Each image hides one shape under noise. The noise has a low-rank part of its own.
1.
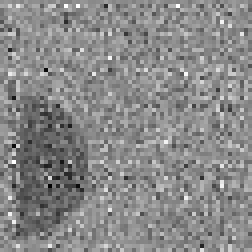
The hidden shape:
half disc
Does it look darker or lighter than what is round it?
darker
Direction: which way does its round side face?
right
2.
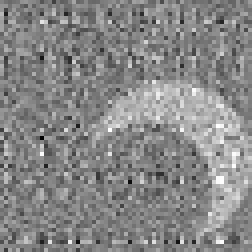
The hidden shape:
crescent
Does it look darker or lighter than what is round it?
lighter
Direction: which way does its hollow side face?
down and left
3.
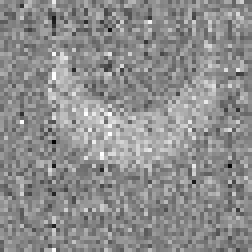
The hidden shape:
crescent
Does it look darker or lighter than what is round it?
lighter
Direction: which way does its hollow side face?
up
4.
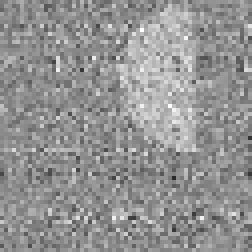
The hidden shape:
half disc
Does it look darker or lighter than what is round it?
lighter
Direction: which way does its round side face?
left
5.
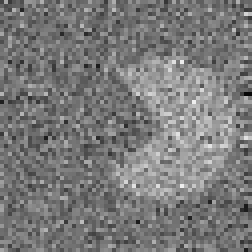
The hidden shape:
disc with a wedge cut out
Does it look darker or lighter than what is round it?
lighter
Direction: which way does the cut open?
left
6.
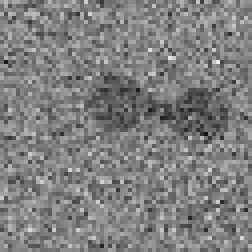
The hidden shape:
dumbbell
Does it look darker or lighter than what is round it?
darker
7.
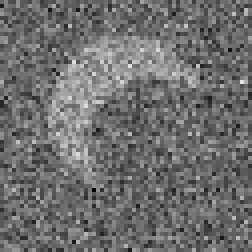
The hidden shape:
crescent
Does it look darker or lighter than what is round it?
lighter
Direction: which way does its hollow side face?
down and right
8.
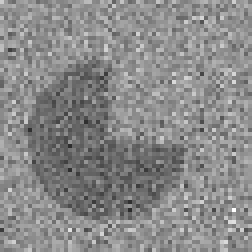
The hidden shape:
disc with a wedge cut out
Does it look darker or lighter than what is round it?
darker
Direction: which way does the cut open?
up and right
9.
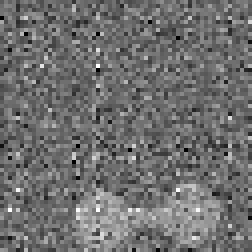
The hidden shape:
dumbbell
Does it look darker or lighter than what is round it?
lighter
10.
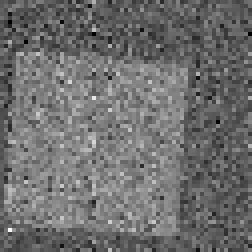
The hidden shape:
square
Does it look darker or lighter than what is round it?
lighter
